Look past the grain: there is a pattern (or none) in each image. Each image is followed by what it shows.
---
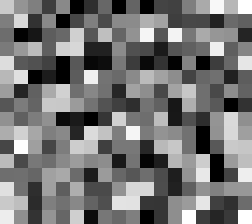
rings round one point
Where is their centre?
bottom middle
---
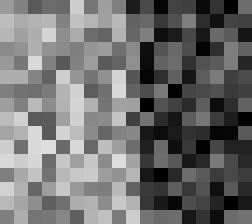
a sharp edge
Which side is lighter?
left
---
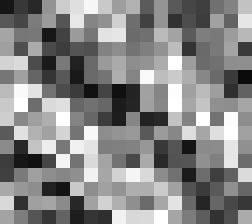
diagonal stripes
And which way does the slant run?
top left to bottom right
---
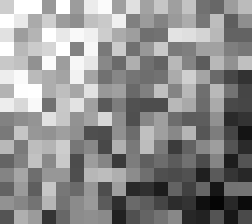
a smooth slope
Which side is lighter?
top left
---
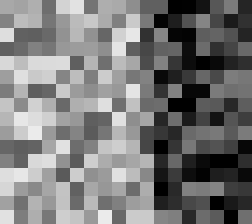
a sharp edge
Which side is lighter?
left
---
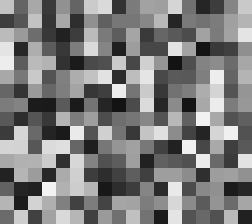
only noise
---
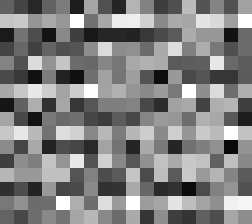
horizontal stripes
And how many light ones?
6
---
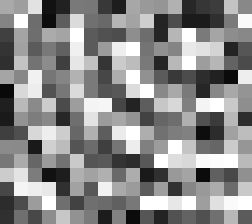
rings round one point
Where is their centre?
top right
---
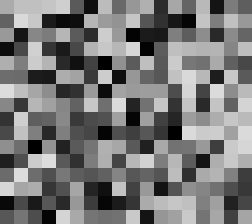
only noise
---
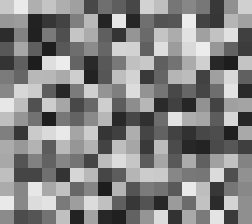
only noise
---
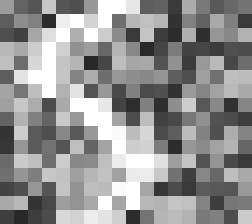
a wavy band
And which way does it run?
top to bottom
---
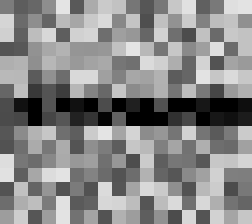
one horizontal stripe
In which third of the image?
middle
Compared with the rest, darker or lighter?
darker
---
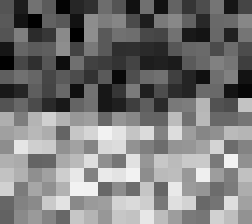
a sharp edge
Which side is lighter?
bottom
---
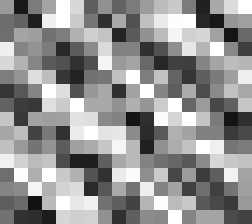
diagonal stripes
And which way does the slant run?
top left to bottom right
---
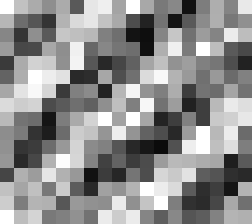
diagonal stripes
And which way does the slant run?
bottom left to top right
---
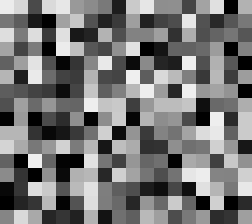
only noise
